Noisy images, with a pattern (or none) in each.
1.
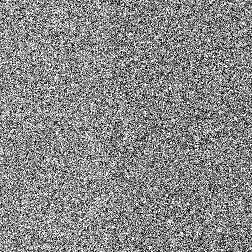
a sharp edge
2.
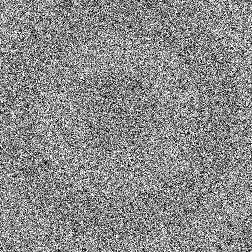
rings round one point
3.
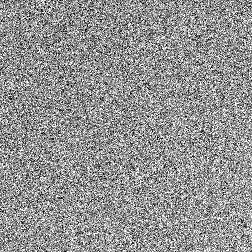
a smooth slope
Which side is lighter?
bottom right
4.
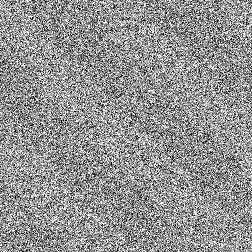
diagonal stripes
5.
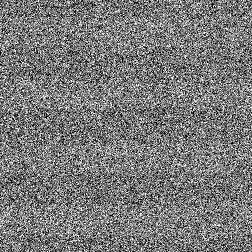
horizontal stripes
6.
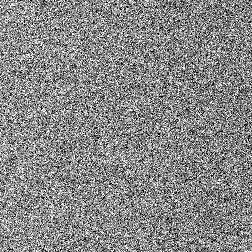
a smooth slope
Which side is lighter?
left
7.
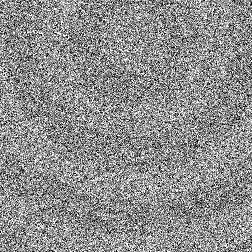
rings round one point
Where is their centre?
top middle
